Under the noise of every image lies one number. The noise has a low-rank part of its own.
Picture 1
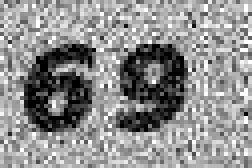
69
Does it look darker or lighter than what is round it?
darker
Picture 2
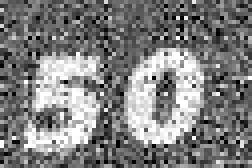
50
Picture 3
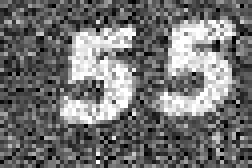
55
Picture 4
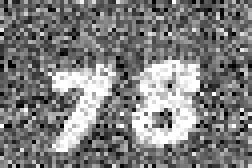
78
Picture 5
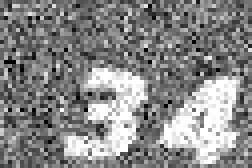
34
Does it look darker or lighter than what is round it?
lighter
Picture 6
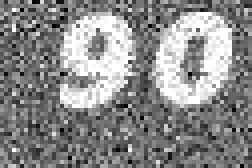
90
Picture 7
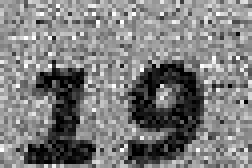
19
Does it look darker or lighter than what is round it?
darker
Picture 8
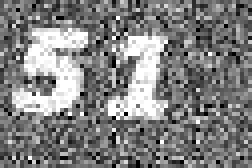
51
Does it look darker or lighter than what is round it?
lighter
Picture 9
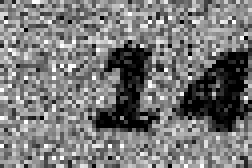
14
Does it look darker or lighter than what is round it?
darker
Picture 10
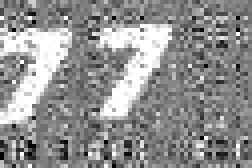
77
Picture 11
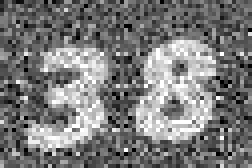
38
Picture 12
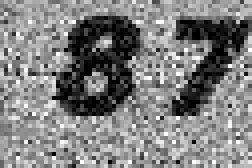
87
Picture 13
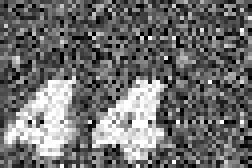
44
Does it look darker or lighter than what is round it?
lighter
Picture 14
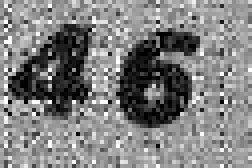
46
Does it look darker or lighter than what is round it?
darker
